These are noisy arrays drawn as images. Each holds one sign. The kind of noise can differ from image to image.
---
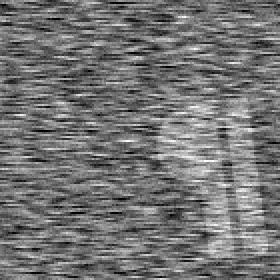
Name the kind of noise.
streaked along the rows
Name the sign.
pilcrow
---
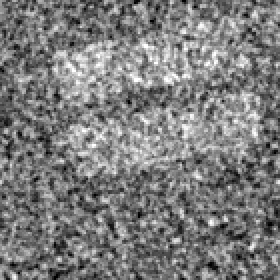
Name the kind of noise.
blotchy
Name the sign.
equals sign
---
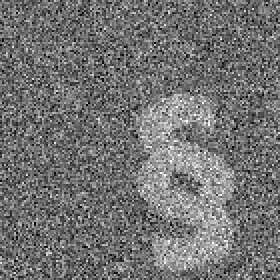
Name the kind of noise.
independent entries
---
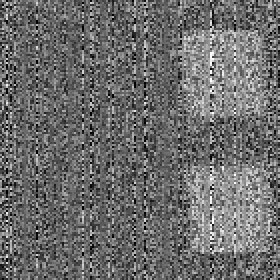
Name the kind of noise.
columns of uneven size
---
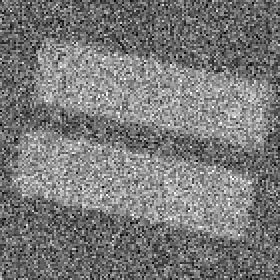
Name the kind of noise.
independent entries
